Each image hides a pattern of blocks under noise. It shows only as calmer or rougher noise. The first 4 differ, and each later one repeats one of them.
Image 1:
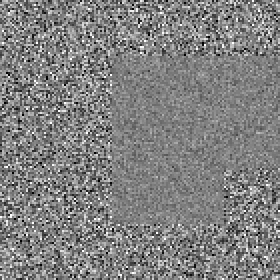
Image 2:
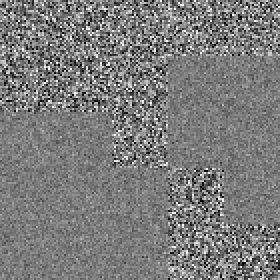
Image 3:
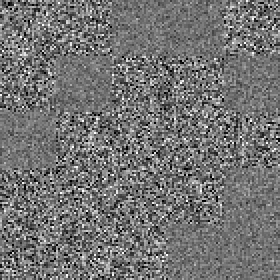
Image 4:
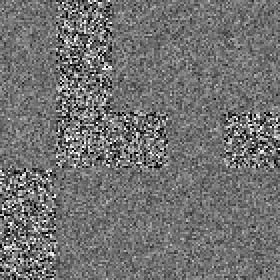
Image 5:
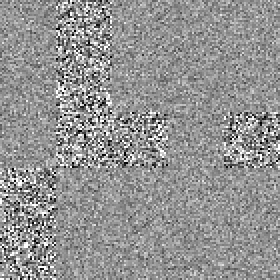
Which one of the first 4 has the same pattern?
4
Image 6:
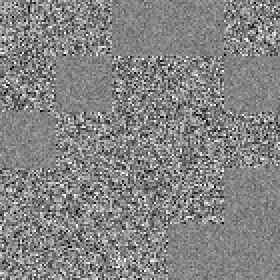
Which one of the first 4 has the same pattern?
3
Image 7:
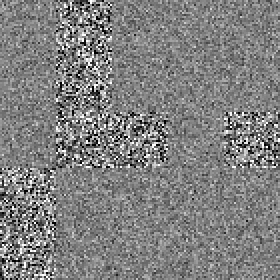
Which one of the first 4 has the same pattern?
4
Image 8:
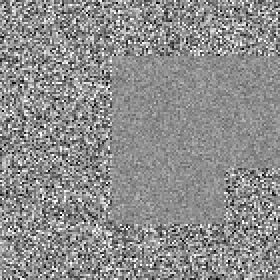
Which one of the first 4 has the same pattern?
1
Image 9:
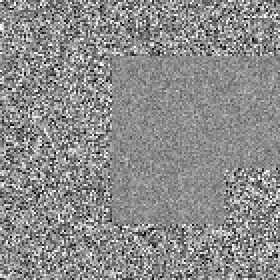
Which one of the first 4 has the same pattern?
1
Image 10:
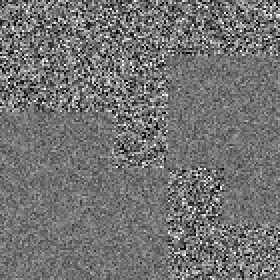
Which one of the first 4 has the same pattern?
2
